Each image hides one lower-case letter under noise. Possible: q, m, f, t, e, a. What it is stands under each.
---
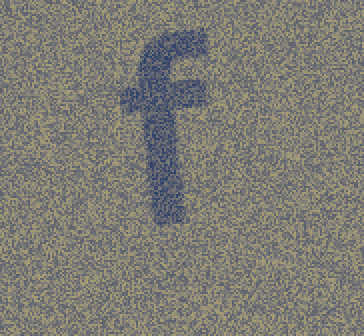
f
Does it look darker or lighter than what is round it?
darker
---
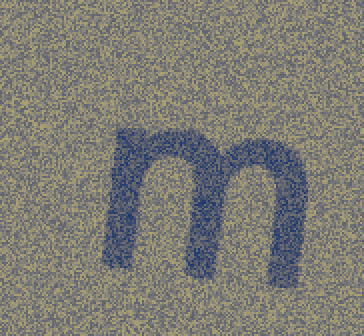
m
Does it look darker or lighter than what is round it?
darker
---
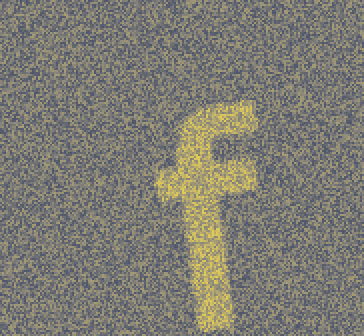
f
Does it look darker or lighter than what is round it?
lighter
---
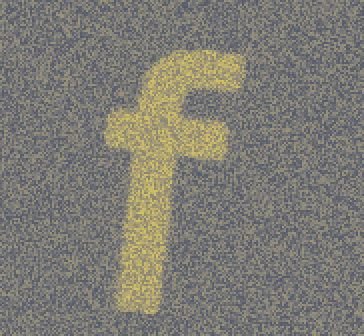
f
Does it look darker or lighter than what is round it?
lighter
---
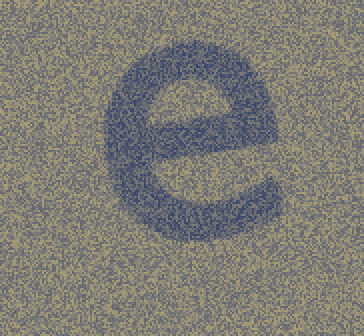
e
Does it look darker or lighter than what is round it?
darker
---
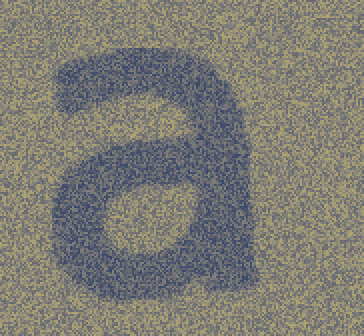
a
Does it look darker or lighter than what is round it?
darker
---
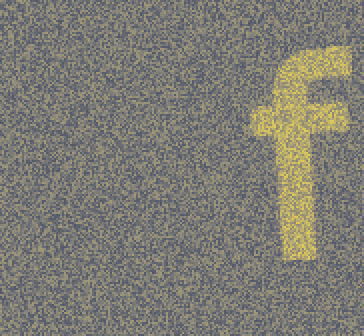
f
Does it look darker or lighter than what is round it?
lighter
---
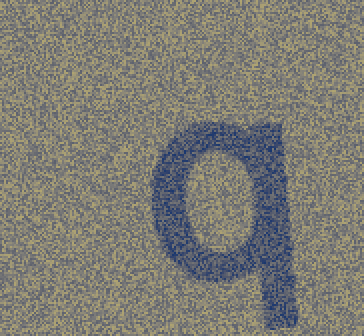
q
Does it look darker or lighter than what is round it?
darker
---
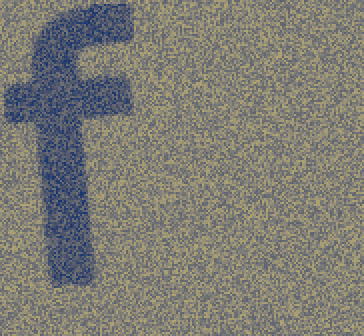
f
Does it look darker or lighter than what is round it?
darker
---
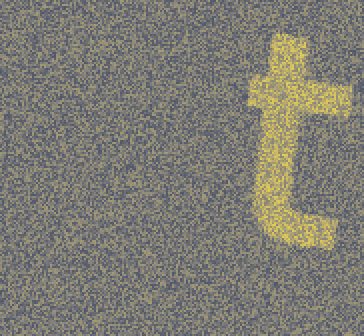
t
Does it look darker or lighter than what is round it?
lighter
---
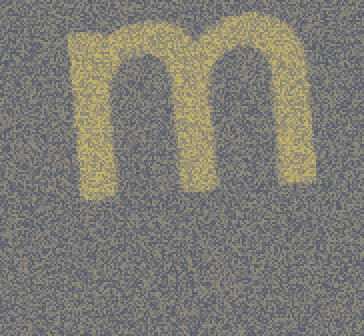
m
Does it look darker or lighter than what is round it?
lighter
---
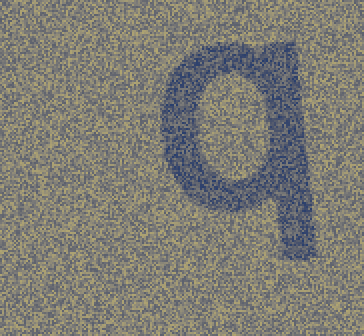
q
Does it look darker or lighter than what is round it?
darker
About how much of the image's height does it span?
two thirds
